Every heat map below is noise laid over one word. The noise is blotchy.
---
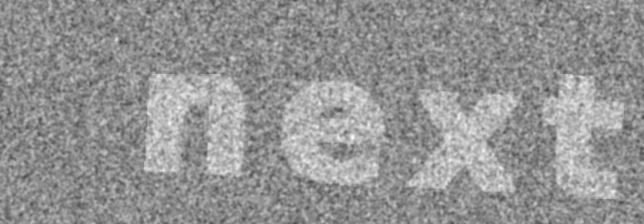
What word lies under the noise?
next
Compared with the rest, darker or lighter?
lighter
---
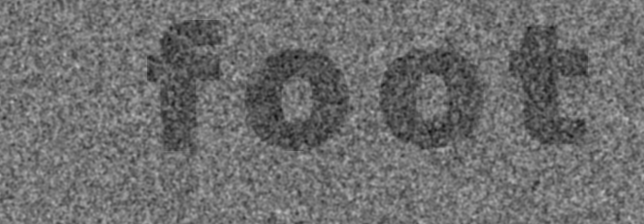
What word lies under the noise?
foot
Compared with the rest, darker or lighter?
darker
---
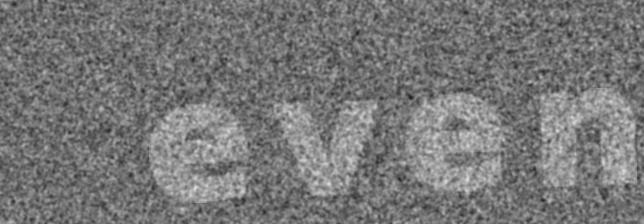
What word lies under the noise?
even
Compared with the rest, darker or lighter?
lighter
